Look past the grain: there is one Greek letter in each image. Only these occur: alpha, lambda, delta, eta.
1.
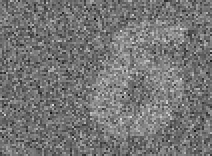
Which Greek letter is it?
delta
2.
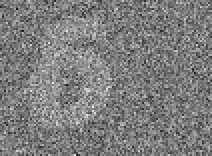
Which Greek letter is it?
delta
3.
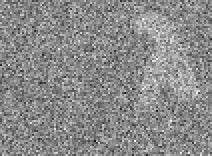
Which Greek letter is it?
lambda
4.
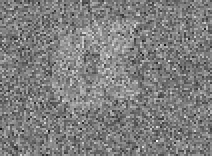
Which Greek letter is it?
alpha
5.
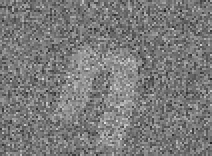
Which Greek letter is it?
eta
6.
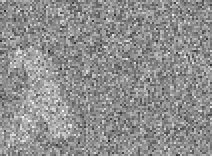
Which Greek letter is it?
lambda
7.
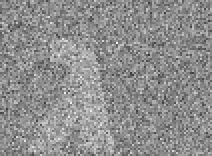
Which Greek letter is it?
lambda
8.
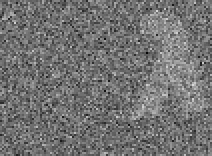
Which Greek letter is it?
lambda
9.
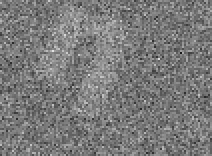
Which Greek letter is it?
eta
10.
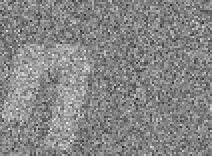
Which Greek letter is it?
eta
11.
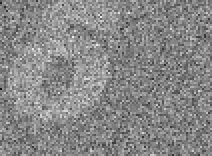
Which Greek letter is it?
delta
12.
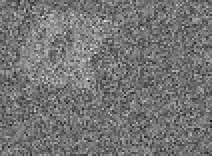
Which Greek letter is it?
alpha
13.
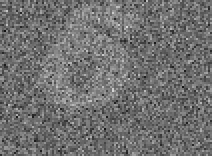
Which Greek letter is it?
delta
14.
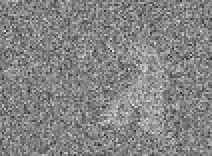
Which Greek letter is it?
lambda
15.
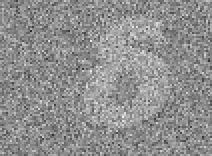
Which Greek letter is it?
delta
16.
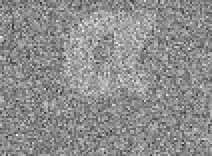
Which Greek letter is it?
alpha
